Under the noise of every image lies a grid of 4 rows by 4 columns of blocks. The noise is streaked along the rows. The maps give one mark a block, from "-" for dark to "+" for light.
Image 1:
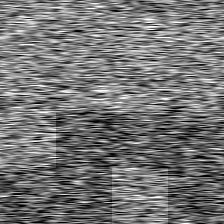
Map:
+ + + +
+ + + +
+ - - -
- - + -
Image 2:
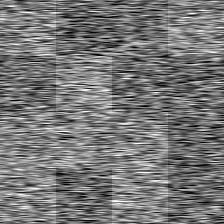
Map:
+ - - +
- + - -
+ + + -
+ - + -
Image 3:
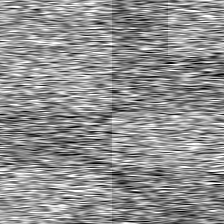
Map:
+ + - +
+ + - -
- - + +
+ + - -
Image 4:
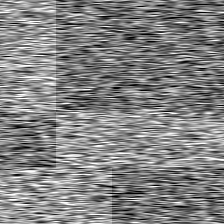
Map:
+ - - -
+ - - -
- + + +
+ + - -
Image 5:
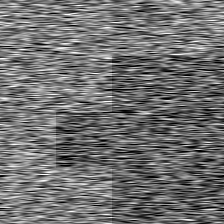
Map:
+ + + +
+ + - -
+ - - -
+ + - -
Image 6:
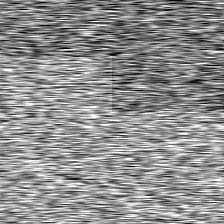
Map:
- - - -
+ + - -
+ + + +
+ + + +
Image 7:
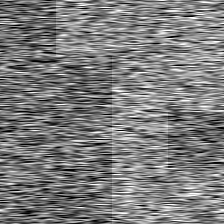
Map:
- + + +
- - + +
- - + -
- - + +
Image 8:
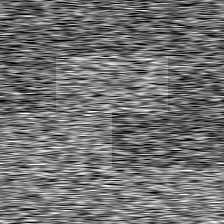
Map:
- - - -
- + + -
+ + - -
+ + + +
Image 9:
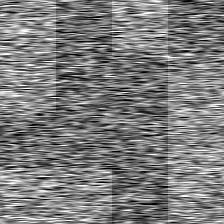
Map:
+ - + -
+ - - +
- - - +
+ + - +
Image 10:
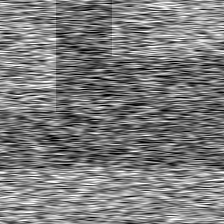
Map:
+ - + +
+ - - -
- - - -
+ + + +
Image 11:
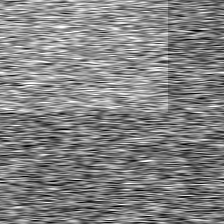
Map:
+ + + -
+ + + -
- - - -
- - - -
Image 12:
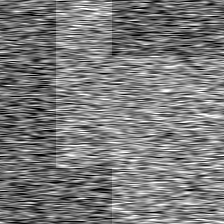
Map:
- + - -
- + + +
- + + +
- - + +
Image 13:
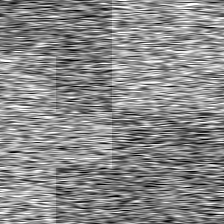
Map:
- - + +
+ - + +
+ + - -
+ - - -
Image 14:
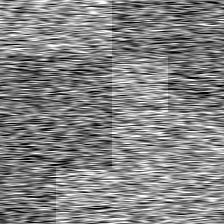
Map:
+ + - -
- - + -
- - + +
- + + +
